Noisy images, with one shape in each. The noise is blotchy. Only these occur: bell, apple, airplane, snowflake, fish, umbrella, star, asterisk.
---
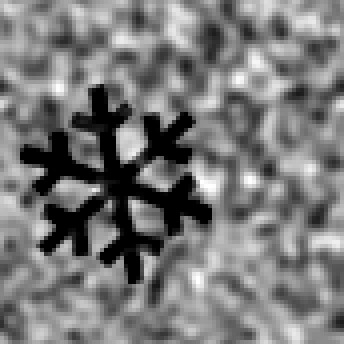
dark snowflake
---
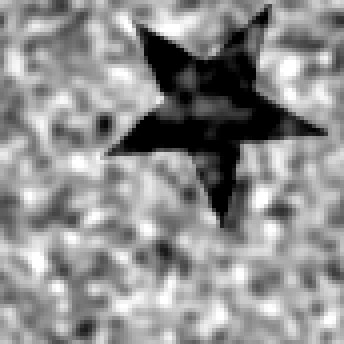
dark star
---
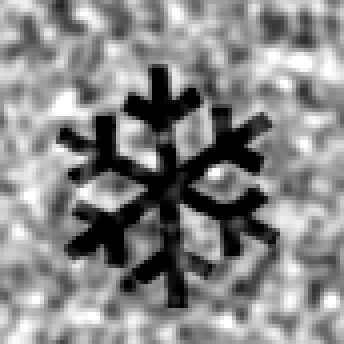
dark snowflake
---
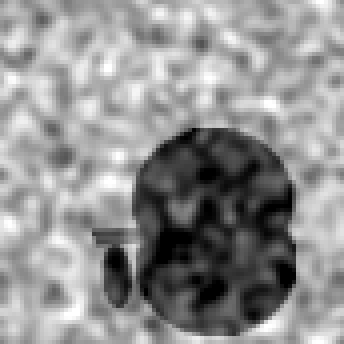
dark apple
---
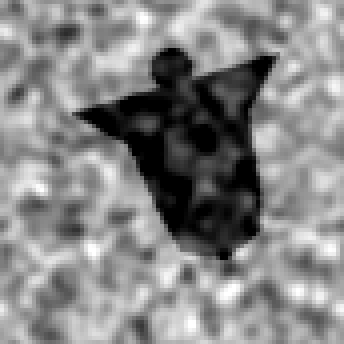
dark bell
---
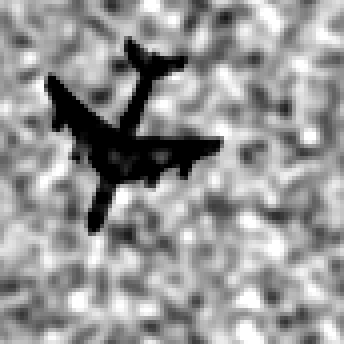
dark airplane
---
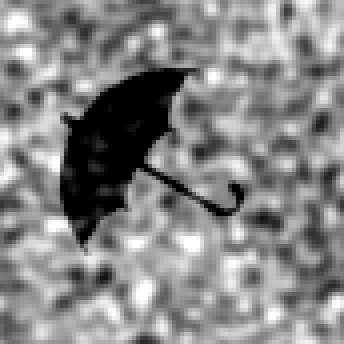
dark umbrella
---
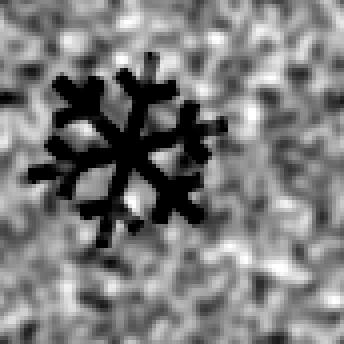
dark snowflake
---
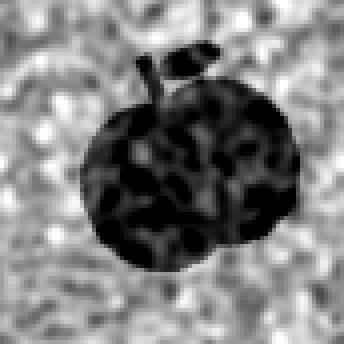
dark apple
